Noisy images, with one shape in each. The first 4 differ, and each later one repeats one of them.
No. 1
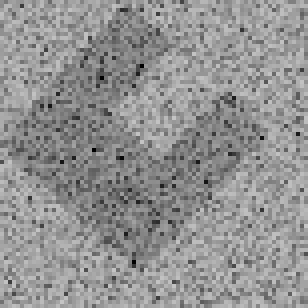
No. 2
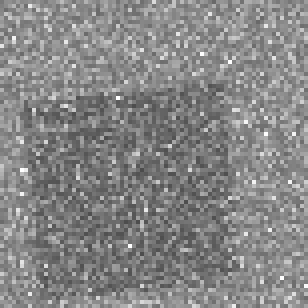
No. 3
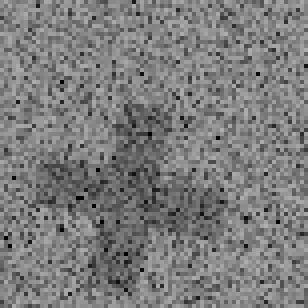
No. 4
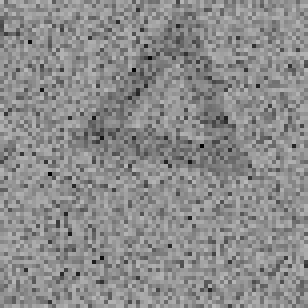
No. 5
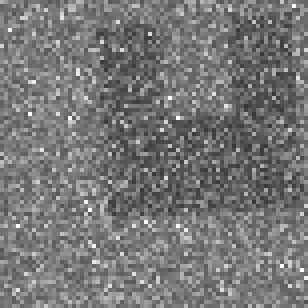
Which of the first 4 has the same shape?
1
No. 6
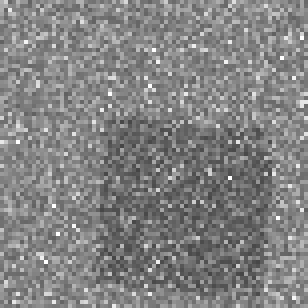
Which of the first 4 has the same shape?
2
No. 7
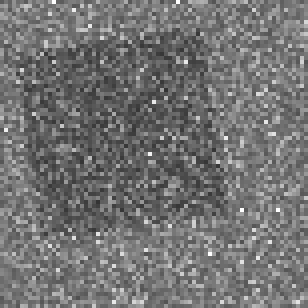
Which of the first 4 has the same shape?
2
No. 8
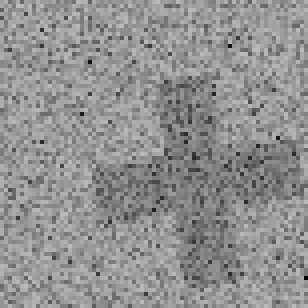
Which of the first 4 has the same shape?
3
